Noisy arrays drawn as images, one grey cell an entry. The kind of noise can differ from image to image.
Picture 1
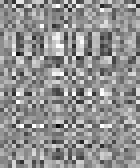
low rank plus noise
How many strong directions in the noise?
one
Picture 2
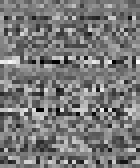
rows of uneven size
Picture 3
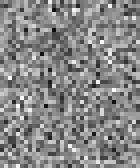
independent entries
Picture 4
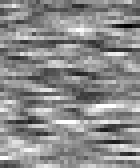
streaked along the rows
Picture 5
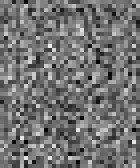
low rank plus noise
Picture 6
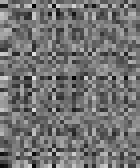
low rank plus noise
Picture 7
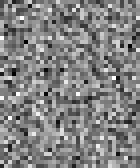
independent entries
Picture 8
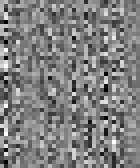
columns of uneven size
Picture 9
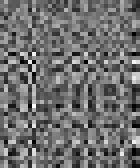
low rank plus noise
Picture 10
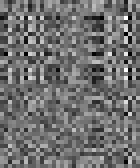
low rank plus noise
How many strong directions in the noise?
one
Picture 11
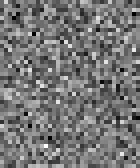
independent entries
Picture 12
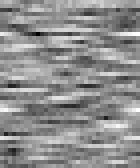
streaked along the rows
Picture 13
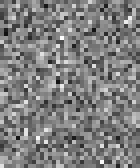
independent entries
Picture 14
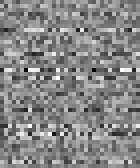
rows of uneven size
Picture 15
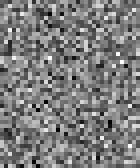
independent entries
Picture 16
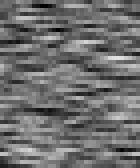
streaked along the rows
